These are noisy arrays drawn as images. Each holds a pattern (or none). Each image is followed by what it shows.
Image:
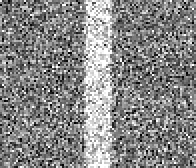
one band of columns
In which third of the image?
middle
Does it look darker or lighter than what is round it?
lighter
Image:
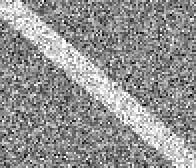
a diagonal band
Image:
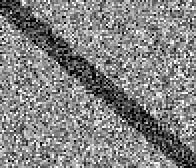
a diagonal band
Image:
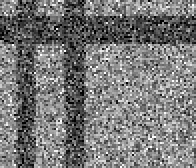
bands of rows crossing bands of columns
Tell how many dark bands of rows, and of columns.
1 and 2
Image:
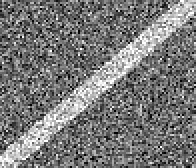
a diagonal band
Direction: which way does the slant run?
bottom left to top right
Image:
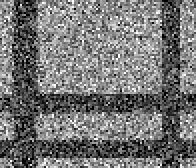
bands of rows crossing bands of columns
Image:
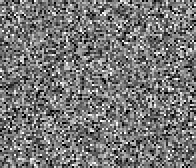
only noise
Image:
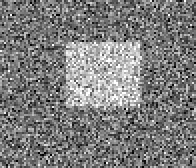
one block
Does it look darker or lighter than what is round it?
lighter
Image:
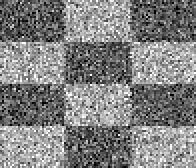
a checkerboard
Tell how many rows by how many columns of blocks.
4 by 3
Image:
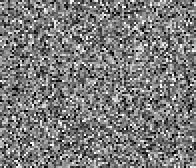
only noise
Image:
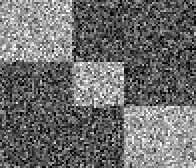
blocks along the diagonal
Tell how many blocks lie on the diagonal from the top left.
3
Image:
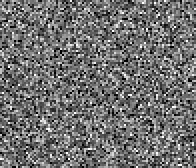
only noise
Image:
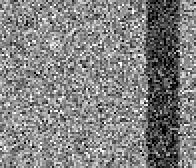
one band of columns
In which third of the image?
right
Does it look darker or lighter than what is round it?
darker
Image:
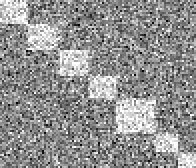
blocks along the diagonal
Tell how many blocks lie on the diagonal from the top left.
7
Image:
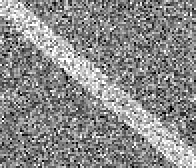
a diagonal band
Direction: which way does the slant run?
top left to bottom right
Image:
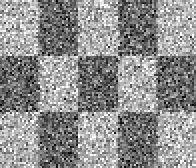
a checkerboard
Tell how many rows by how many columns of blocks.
3 by 5
